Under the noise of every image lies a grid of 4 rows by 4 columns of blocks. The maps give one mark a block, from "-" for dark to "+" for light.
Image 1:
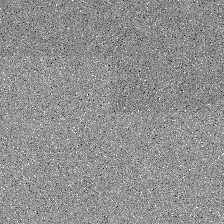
----
++--
++++
++++
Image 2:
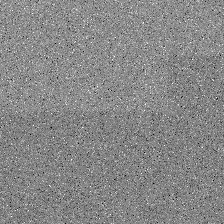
++++
+++-
----
----
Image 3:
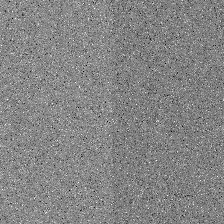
++--
++--
++--
++--
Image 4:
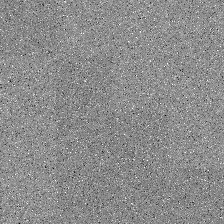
-+++
+-++
+--+
+---
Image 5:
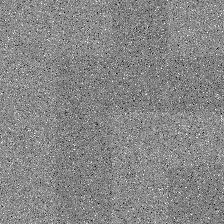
++-+
+---
+-++
+-+-
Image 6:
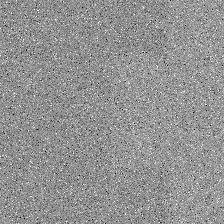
---+
--++
--++
---+
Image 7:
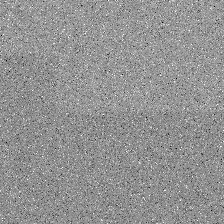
++++
-+++
----
----
